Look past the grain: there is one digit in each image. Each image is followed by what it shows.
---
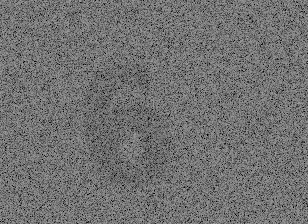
6
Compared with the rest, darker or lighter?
darker
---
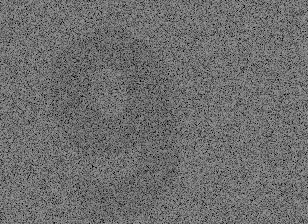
9
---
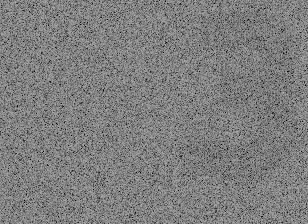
3
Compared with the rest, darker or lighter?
darker
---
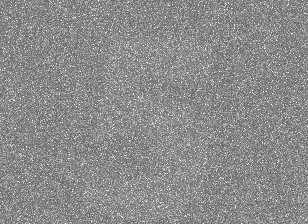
5
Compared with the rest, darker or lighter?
lighter
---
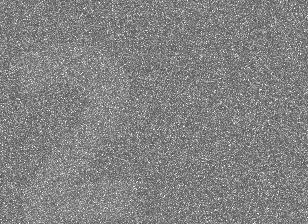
2
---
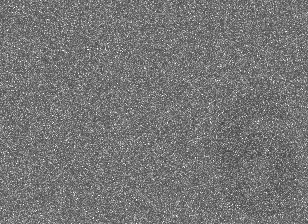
6
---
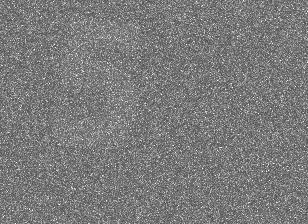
5
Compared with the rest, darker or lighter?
lighter
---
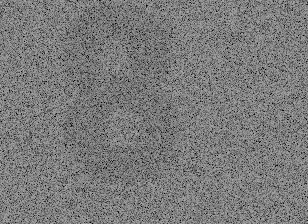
8
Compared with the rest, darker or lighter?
darker
